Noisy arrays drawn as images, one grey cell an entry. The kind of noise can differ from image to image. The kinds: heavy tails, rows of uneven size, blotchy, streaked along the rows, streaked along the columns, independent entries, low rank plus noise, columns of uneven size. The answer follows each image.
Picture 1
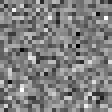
independent entries
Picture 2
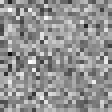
low rank plus noise
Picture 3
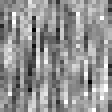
streaked along the columns
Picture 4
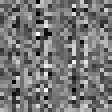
columns of uneven size
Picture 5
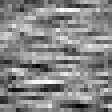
streaked along the rows
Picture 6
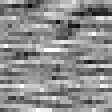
streaked along the rows
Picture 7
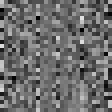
columns of uneven size
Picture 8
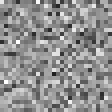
low rank plus noise
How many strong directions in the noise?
five to eight
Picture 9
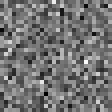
independent entries
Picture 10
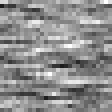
streaked along the rows
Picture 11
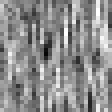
streaked along the columns
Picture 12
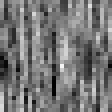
streaked along the columns
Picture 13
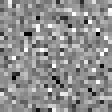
heavy tails
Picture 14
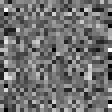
low rank plus noise
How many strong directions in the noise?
two
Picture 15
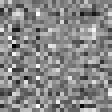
low rank plus noise
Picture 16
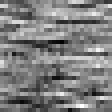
streaked along the rows
